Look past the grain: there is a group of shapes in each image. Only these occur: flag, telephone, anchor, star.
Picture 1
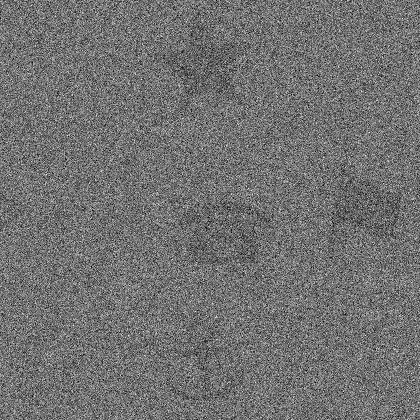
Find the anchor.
bottom middle
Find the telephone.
centre
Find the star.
top middle
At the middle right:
flag
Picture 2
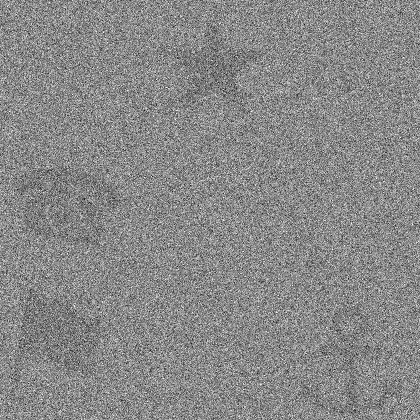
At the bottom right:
anchor
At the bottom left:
flag
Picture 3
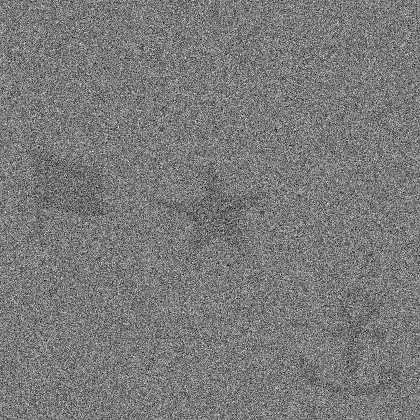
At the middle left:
flag
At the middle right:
nothing
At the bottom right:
anchor
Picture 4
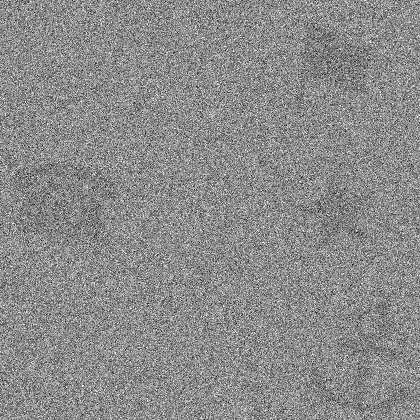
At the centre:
nothing
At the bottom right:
anchor
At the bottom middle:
nothing
